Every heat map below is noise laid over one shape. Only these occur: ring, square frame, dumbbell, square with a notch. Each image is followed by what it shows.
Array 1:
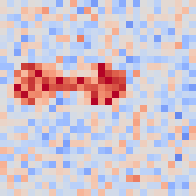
dumbbell
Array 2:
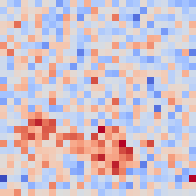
dumbbell
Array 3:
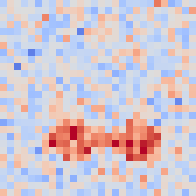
dumbbell
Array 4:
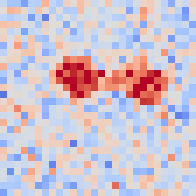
dumbbell
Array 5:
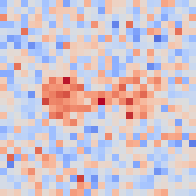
dumbbell
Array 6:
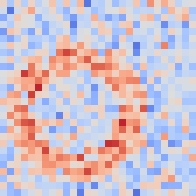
ring
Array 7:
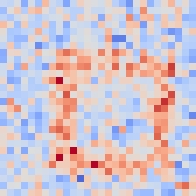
square frame
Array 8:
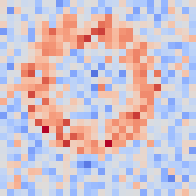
ring
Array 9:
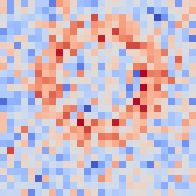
ring
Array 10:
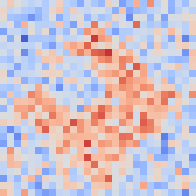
square with a notch
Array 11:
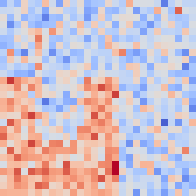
square with a notch
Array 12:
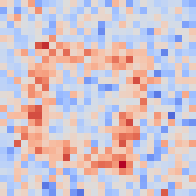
square frame
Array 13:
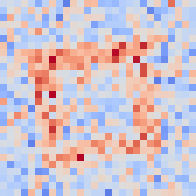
square frame
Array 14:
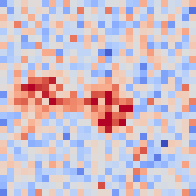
dumbbell
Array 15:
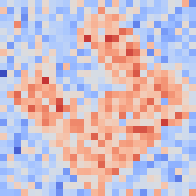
square with a notch
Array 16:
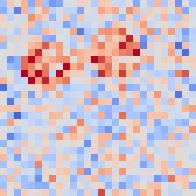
dumbbell
